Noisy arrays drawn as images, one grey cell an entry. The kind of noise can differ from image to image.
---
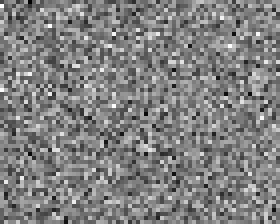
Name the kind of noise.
independent entries
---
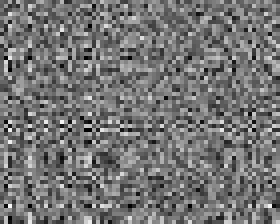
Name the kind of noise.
low rank plus noise
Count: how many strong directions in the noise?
one
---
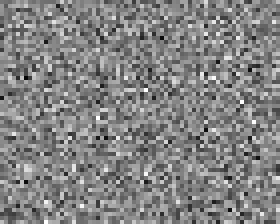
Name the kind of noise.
low rank plus noise
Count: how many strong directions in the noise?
five to eight
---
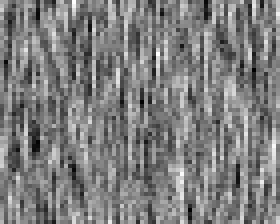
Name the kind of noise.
streaked along the columns
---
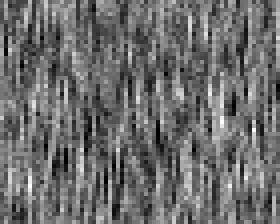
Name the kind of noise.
streaked along the columns
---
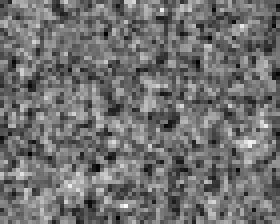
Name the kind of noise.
blotchy
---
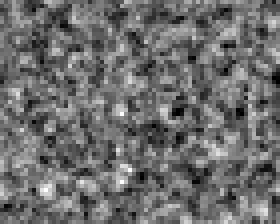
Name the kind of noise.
blotchy
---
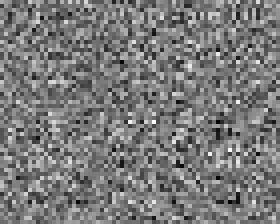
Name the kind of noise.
low rank plus noise
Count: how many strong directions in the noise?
three or four
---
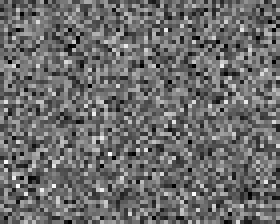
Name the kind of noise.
independent entries
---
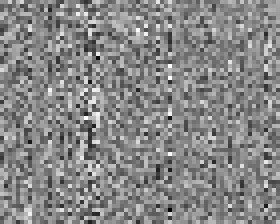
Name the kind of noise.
columns of uneven size
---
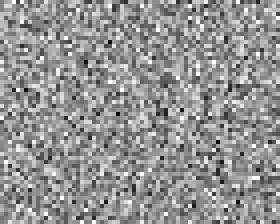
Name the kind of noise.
independent entries
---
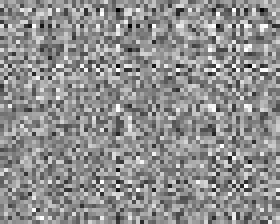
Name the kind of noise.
low rank plus noise
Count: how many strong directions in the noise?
one
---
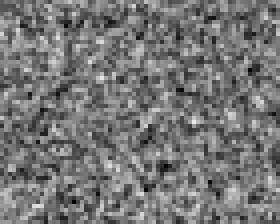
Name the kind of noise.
blotchy
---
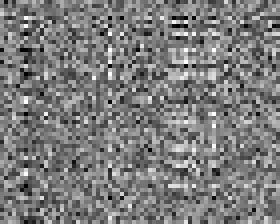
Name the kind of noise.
low rank plus noise
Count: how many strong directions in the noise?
one
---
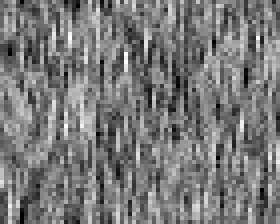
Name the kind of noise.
streaked along the columns
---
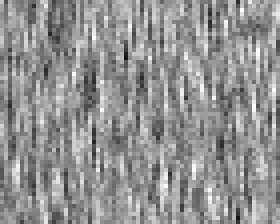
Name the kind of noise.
streaked along the columns
